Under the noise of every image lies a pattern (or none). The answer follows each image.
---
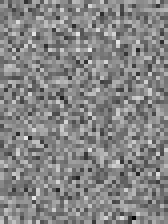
only noise
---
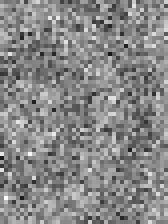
rings round one point
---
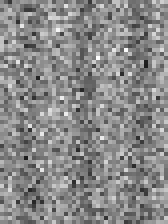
vertical stripes
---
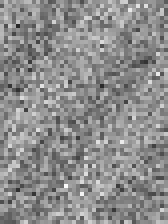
diagonal stripes
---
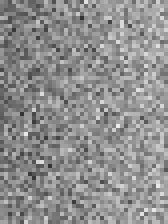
a smooth slope
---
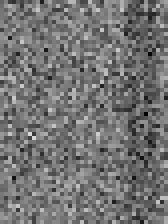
one vertical stripe
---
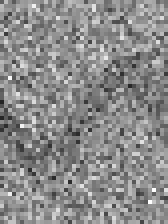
a wavy band
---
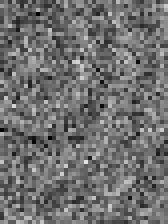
rings round one point
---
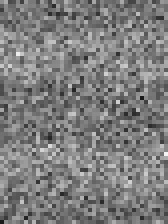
horizontal stripes
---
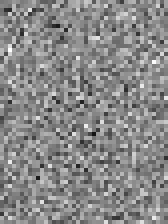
only noise
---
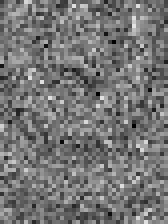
rings round one point
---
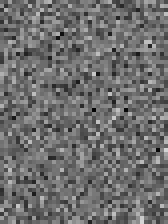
only noise
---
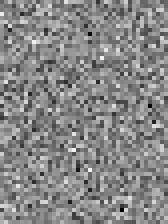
only noise
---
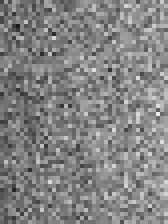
a smooth slope
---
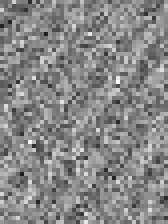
diagonal stripes
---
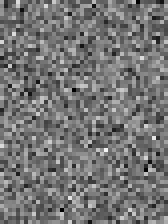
only noise
